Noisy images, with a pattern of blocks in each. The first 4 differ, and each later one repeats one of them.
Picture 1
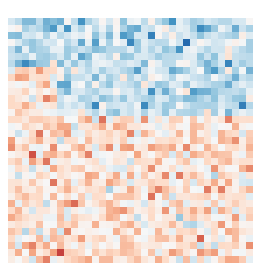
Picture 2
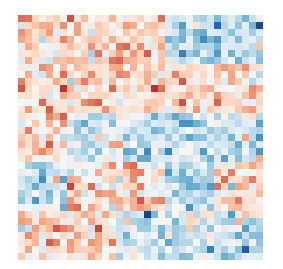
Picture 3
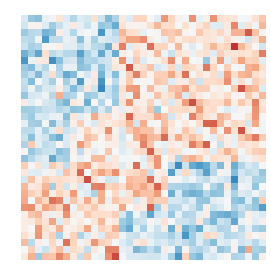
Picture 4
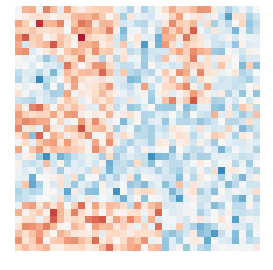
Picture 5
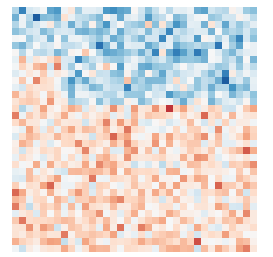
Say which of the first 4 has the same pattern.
1
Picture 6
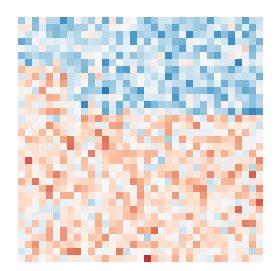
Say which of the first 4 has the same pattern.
1
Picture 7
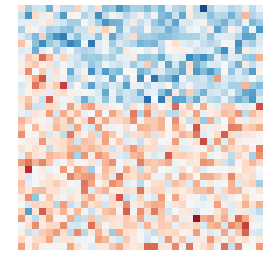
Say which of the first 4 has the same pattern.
1
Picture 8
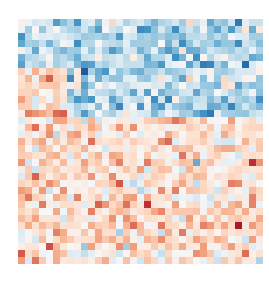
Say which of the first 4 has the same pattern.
1
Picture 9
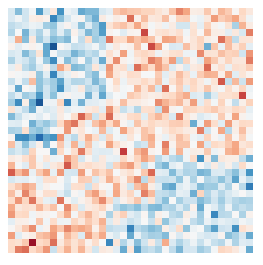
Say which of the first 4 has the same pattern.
3
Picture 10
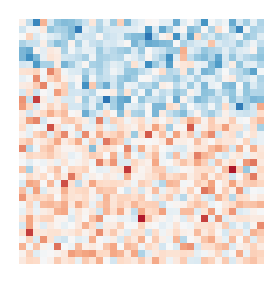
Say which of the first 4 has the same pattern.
1
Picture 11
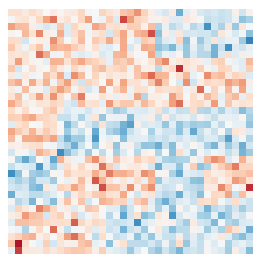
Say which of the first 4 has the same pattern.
2
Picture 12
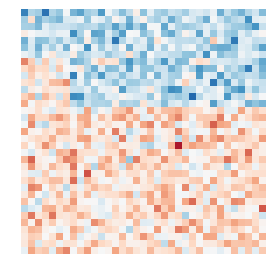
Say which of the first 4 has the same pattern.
1
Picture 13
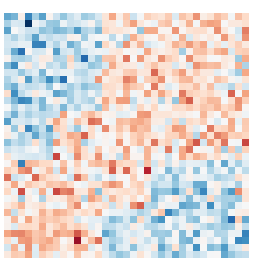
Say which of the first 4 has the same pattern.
3
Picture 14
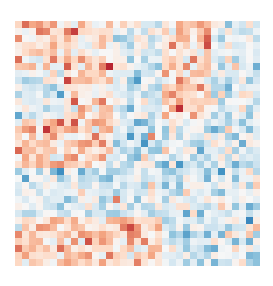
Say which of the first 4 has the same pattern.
4
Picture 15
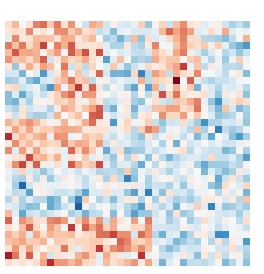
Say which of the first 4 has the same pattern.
4
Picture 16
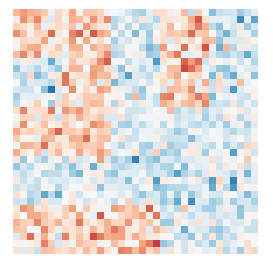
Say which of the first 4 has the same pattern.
4
